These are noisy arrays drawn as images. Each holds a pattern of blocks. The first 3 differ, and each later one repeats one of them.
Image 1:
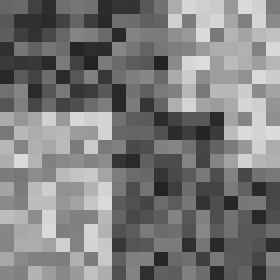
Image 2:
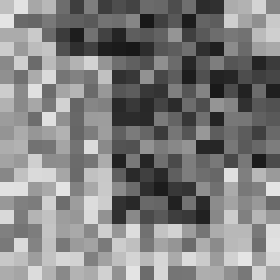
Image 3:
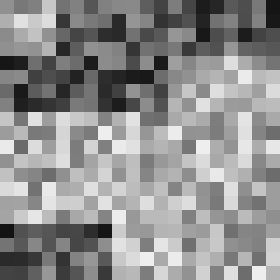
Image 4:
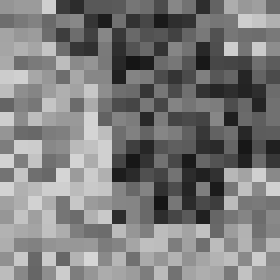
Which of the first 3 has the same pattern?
2
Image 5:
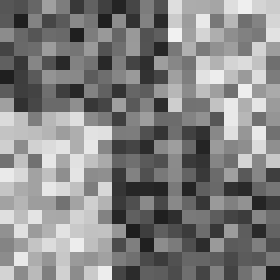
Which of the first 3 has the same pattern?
1
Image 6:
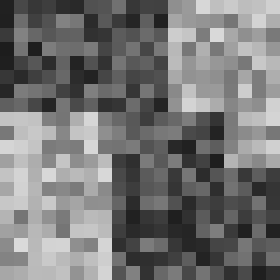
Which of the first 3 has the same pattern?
1
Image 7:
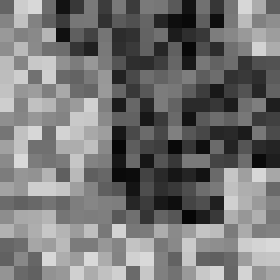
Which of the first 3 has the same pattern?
2
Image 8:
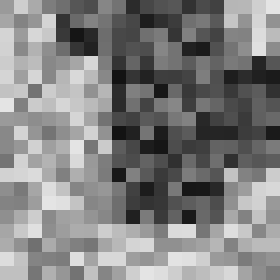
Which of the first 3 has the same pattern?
2
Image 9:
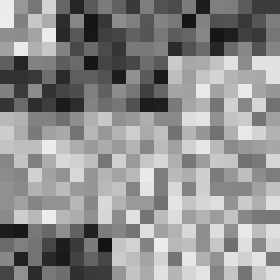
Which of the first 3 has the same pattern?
3
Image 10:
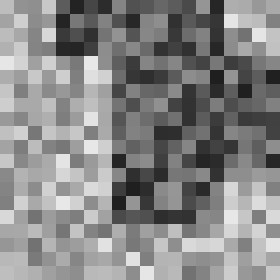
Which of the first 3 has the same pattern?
2
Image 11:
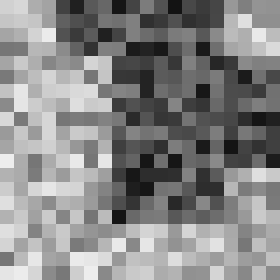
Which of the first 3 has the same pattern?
2
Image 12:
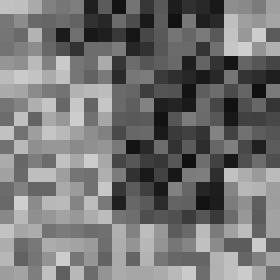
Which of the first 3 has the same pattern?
2
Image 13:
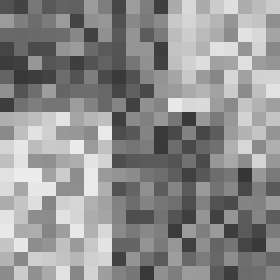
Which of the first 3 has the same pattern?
1
